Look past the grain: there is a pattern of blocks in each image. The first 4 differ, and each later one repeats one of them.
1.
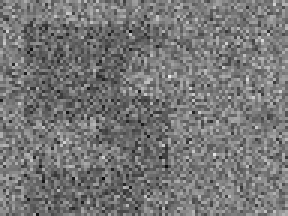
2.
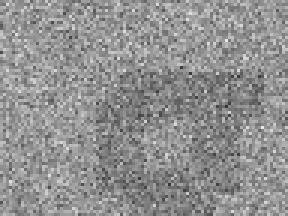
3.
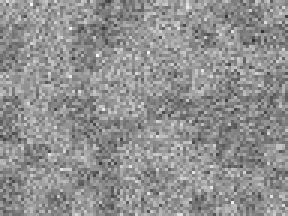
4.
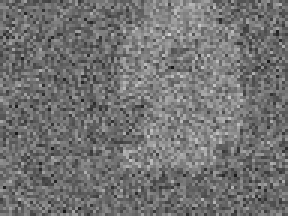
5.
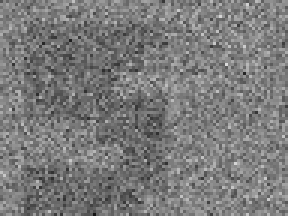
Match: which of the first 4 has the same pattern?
1
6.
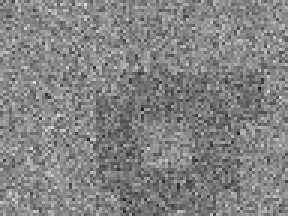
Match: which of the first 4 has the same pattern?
2
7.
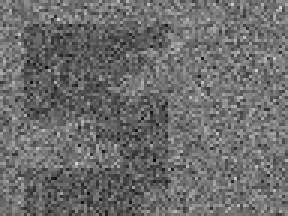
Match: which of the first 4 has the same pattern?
1
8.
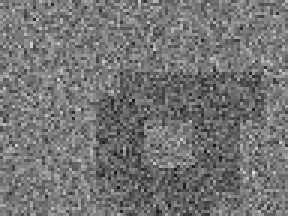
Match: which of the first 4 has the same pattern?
2
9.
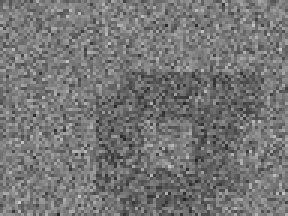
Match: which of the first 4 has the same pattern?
2
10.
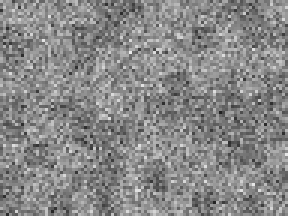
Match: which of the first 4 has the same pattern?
3
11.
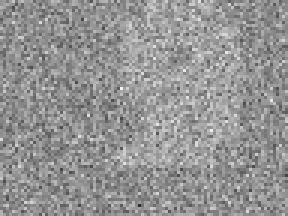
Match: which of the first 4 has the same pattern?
4
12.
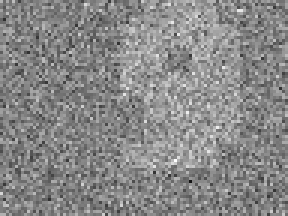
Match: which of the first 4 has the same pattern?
4
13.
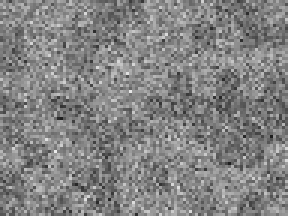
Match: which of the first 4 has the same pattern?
3
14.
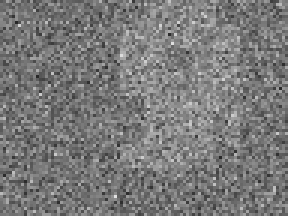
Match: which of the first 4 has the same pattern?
4
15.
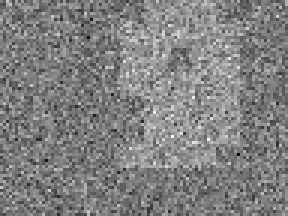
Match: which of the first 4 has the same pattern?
4
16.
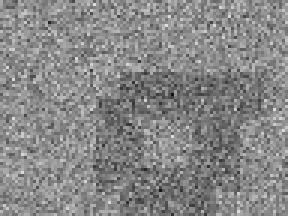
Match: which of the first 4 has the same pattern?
2
